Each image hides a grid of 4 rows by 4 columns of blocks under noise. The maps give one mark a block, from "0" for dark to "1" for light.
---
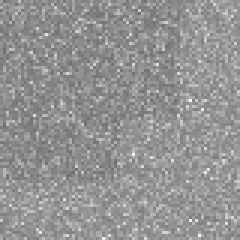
0 0 0 1
0 0 0 1
0 0 1 1
1 1 1 1
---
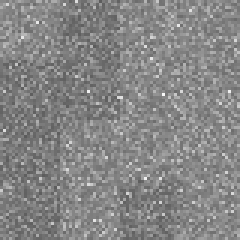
1 0 1 1
0 0 1 1
0 1 1 1
0 1 0 1
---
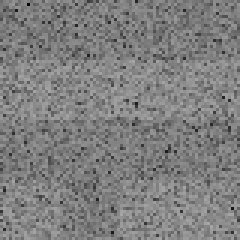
0 0 0 0
1 1 1 1
0 0 0 0
1 0 1 1
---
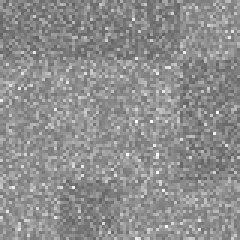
0 0 0 1
1 1 1 0
1 1 1 0
1 0 1 1
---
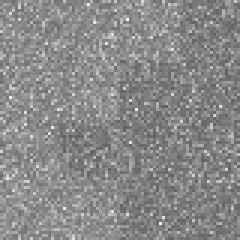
1 1 1 0
1 1 0 0
1 0 0 0
1 1 0 0
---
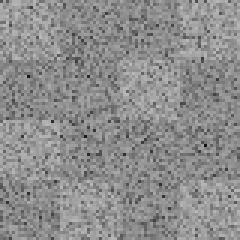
1 0 0 1
0 0 1 0
1 0 0 0
0 1 0 1
